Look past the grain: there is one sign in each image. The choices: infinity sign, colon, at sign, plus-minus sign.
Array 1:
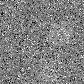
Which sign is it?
colon
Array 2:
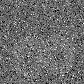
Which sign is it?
infinity sign
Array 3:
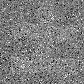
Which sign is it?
plus-minus sign
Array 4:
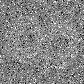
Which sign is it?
infinity sign
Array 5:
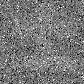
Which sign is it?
plus-minus sign
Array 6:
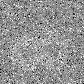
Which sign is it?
infinity sign
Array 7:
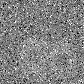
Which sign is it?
infinity sign
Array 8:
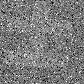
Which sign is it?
plus-minus sign
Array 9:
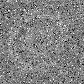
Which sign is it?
at sign
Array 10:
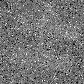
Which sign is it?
plus-minus sign
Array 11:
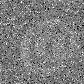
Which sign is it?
at sign
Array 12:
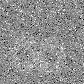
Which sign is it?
infinity sign
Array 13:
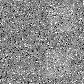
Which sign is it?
colon
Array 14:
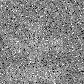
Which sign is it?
plus-minus sign
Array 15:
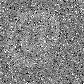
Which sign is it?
at sign
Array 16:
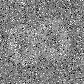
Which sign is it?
infinity sign
